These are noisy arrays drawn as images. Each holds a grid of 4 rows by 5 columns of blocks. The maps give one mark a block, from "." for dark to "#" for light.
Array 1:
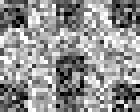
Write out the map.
. # . # .
# # # # #
# # . # #
. # . # .
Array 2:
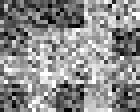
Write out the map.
. . . # #
. # # # .
# # # # #
. # . # .
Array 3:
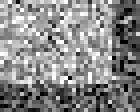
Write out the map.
# # # # .
# # # # .
# # # # .
. . . . .
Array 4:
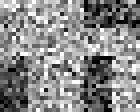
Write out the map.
# # # . .
# # # # #
. # # . #
. # # . #
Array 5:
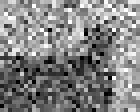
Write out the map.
# # # # #
# # # . #
. . . . #
. . . . #
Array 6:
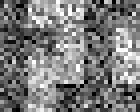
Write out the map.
. # # . .
. . # . #
. # # . #
. # . . .
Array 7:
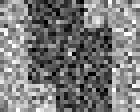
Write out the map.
# . . # #
# . . . #
# . . . #
# # . . #
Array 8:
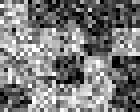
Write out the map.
# . . . .
# # # . #
# # . # .
. # # # .
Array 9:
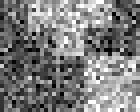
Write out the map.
. # # # .
. . # . .
. . . # #
. . . # #
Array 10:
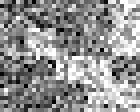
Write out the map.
. . . . #
. # . . #
. . # # .
. . . # #
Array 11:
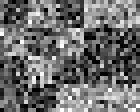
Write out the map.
. # . # #
# . # . .
. # . . .
. . # # #
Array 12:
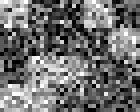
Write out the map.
# . . # .
. . . . #
. # # . .
# # . . .
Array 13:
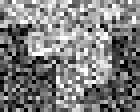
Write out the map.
# # # # #
. # # # .
. . # # .
. . # . .
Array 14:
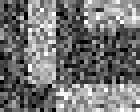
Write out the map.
. # . # #
. # . . .
. # . . .
. . # # #
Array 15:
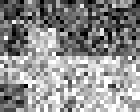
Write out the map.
. . . . .
. # . . .
# # # # #
. # # # #
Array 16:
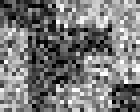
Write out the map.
. . # # #
# . . . #
# . . # #
# . # # .
